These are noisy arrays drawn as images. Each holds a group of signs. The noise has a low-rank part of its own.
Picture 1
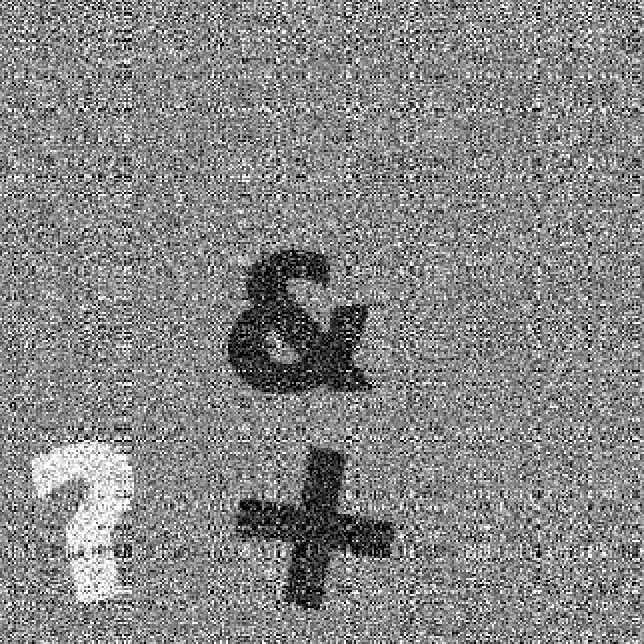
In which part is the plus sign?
bottom middle
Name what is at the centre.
ampersand
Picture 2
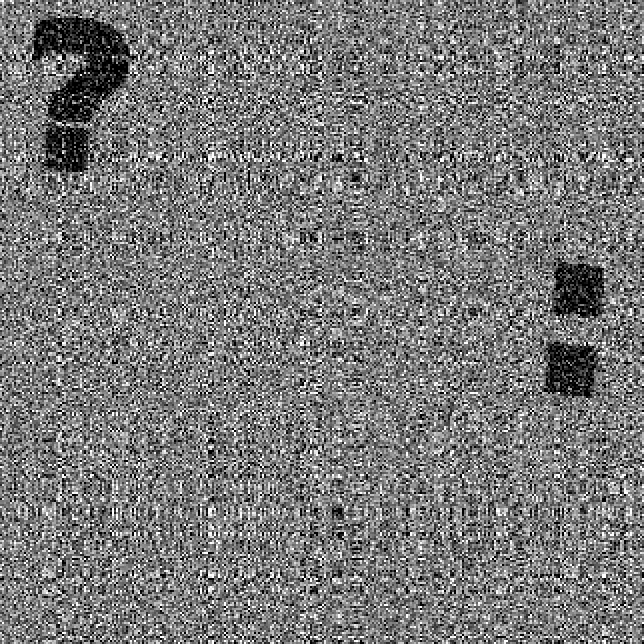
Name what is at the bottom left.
nothing
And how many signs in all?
2
